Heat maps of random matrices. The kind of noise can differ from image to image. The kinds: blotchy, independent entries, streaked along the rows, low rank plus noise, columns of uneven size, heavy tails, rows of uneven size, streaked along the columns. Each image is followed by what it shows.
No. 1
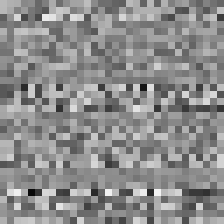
rows of uneven size
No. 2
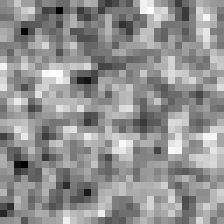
blotchy
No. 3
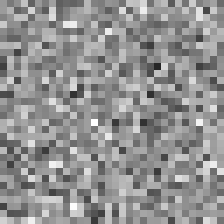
independent entries
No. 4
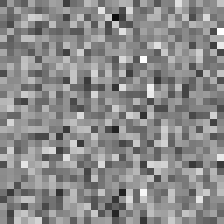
independent entries
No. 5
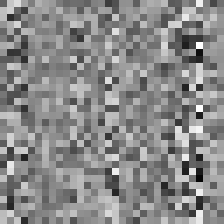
columns of uneven size
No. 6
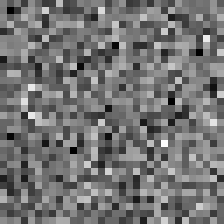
independent entries
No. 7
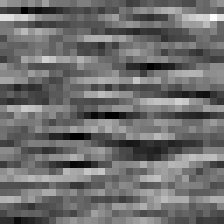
streaked along the rows
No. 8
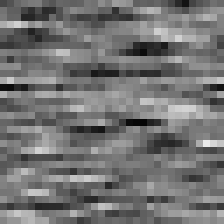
streaked along the rows
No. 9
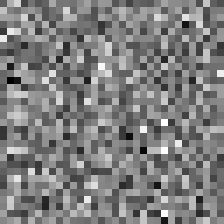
low rank plus noise
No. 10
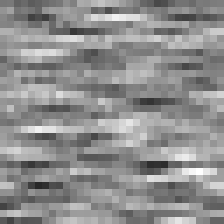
streaked along the rows
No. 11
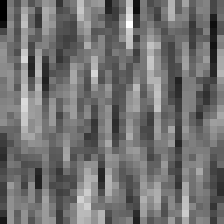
streaked along the columns
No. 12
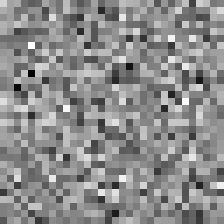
low rank plus noise
